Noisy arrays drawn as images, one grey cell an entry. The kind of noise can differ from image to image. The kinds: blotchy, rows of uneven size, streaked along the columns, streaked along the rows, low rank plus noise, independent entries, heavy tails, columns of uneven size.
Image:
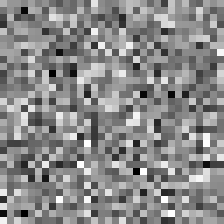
low rank plus noise
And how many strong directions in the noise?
three or four
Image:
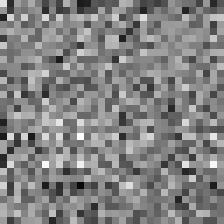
low rank plus noise
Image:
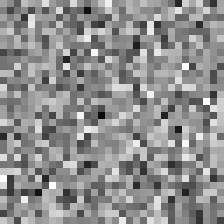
independent entries
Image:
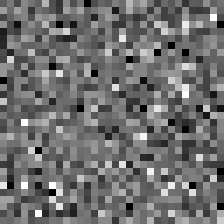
heavy tails
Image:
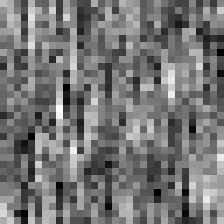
streaked along the columns
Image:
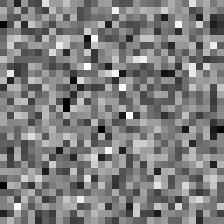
independent entries
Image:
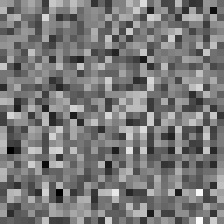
low rank plus noise
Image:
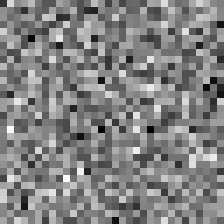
independent entries
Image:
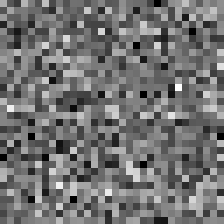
independent entries
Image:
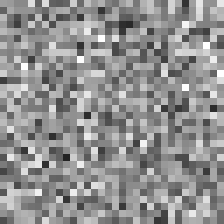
independent entries
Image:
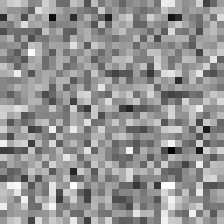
low rank plus noise
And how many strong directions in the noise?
one
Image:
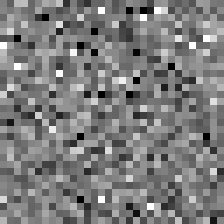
heavy tails
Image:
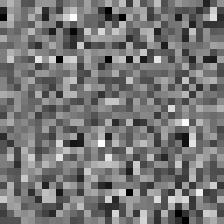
low rank plus noise
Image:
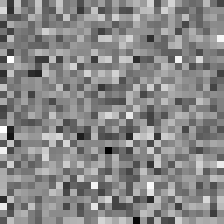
low rank plus noise
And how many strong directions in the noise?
one
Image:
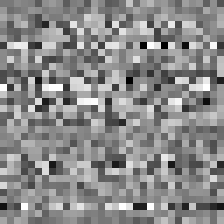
rows of uneven size
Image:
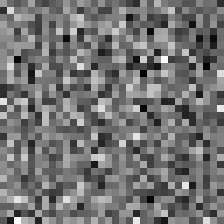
low rank plus noise
